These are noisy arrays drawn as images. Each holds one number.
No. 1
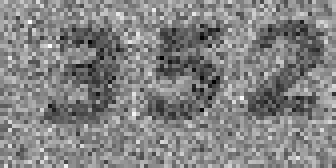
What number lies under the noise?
352
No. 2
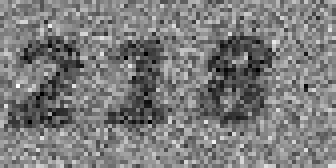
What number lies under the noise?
218
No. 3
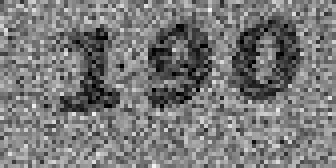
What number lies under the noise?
190
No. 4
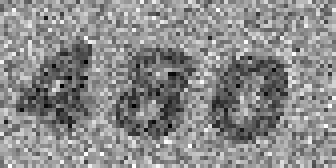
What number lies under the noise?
480
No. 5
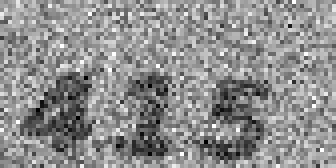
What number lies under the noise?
415
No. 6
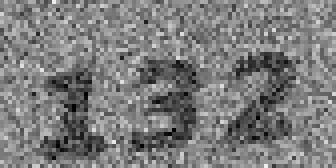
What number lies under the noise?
132
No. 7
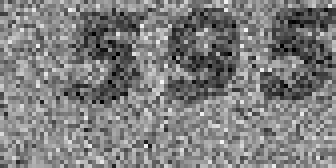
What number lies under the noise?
595
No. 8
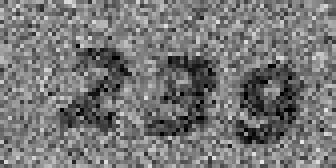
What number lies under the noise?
239
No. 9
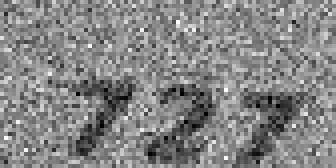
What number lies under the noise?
727
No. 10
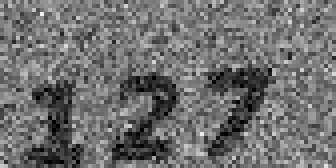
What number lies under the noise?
127
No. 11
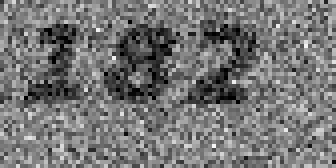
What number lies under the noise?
182
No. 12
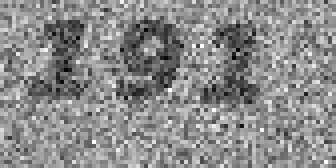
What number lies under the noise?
191
